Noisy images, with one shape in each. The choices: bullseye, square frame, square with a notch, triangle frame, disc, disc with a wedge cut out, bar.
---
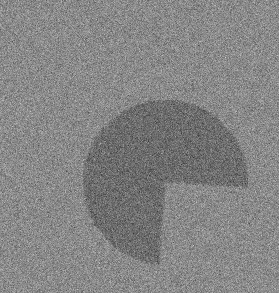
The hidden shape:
disc with a wedge cut out
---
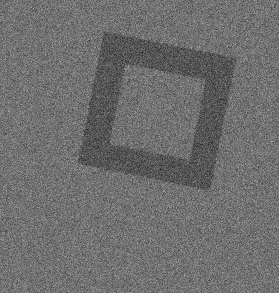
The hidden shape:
square frame
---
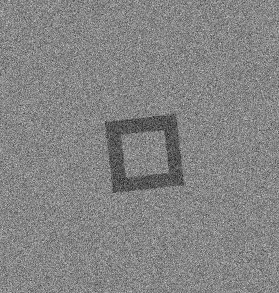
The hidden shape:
square frame
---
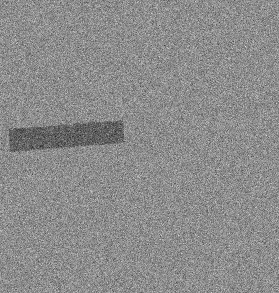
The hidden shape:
bar
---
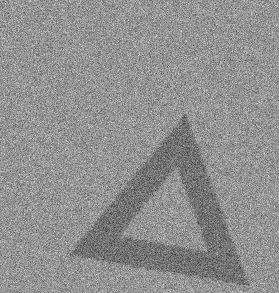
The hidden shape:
triangle frame
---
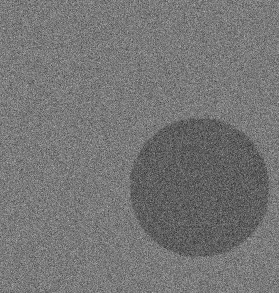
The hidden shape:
disc
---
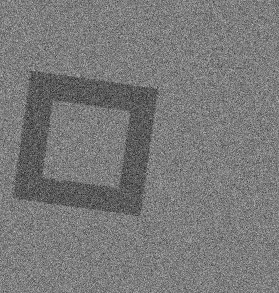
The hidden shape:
square frame
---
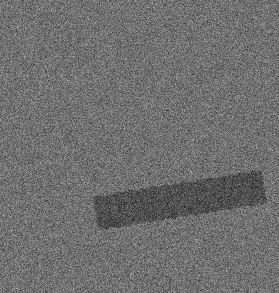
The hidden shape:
bar
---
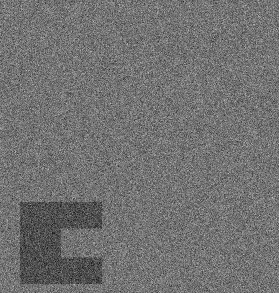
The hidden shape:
square with a notch
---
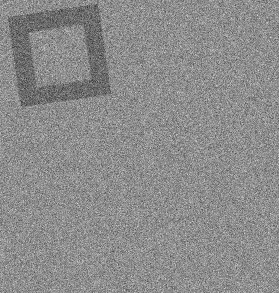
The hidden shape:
square frame
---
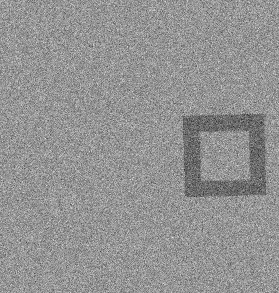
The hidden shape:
square frame
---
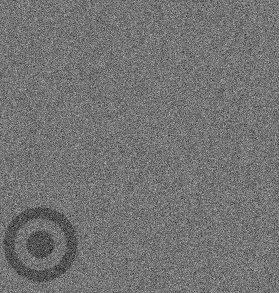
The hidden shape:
bullseye
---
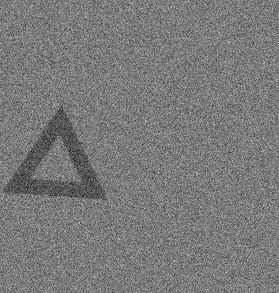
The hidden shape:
triangle frame
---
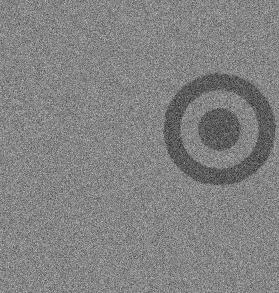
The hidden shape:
bullseye
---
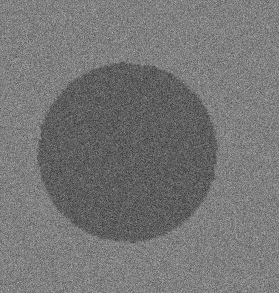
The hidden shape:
disc
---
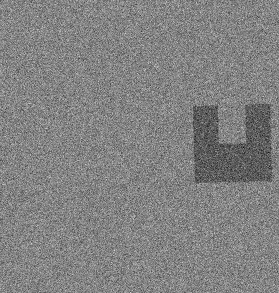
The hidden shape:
square with a notch
